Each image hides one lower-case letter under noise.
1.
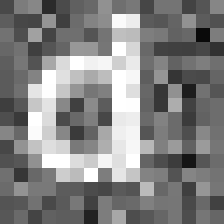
d
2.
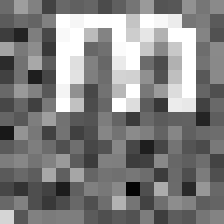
m
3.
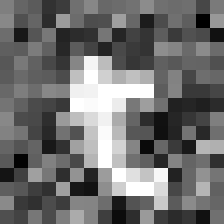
t
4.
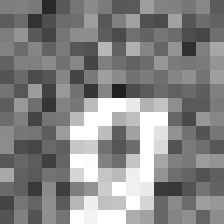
g
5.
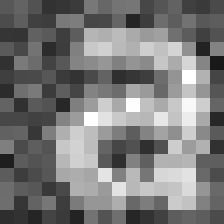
a
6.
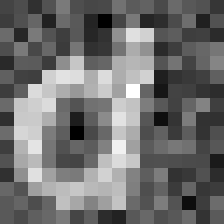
d
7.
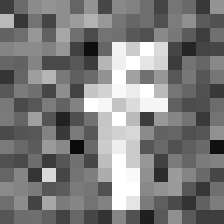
f
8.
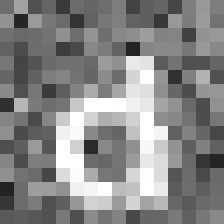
d
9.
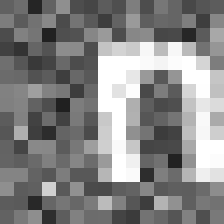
n
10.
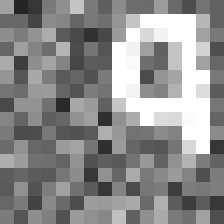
q
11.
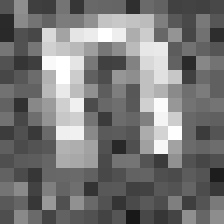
n
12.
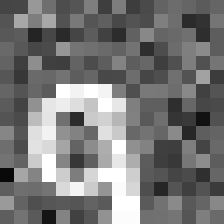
q
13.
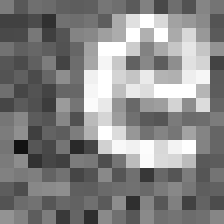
e
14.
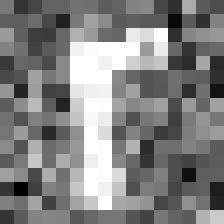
r
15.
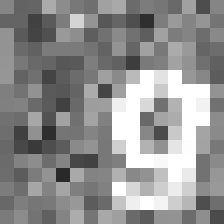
g
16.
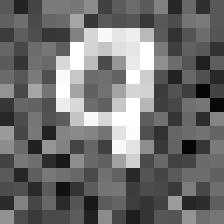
q
